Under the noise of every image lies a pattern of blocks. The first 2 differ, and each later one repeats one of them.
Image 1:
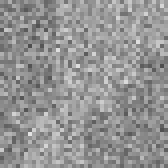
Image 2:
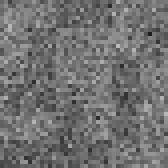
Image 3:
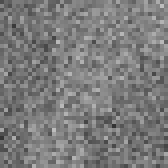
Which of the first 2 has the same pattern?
1
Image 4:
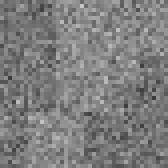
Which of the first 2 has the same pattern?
1
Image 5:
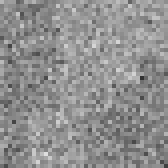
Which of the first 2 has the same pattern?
1
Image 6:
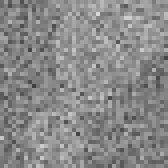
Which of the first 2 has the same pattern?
1
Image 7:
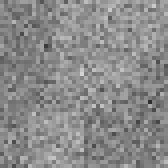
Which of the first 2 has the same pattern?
1
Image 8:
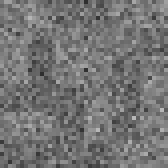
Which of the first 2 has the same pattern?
2
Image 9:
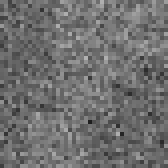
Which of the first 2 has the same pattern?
1
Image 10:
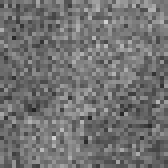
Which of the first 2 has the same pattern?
1
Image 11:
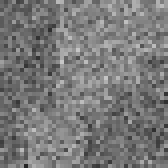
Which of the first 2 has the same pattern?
1
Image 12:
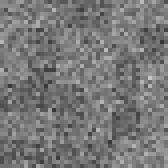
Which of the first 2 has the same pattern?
2
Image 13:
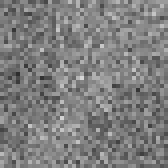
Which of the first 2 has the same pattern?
1
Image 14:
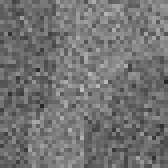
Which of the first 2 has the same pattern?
1
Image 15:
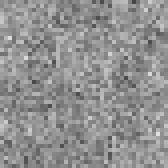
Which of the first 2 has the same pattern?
2
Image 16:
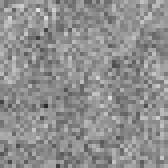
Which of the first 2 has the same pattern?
2
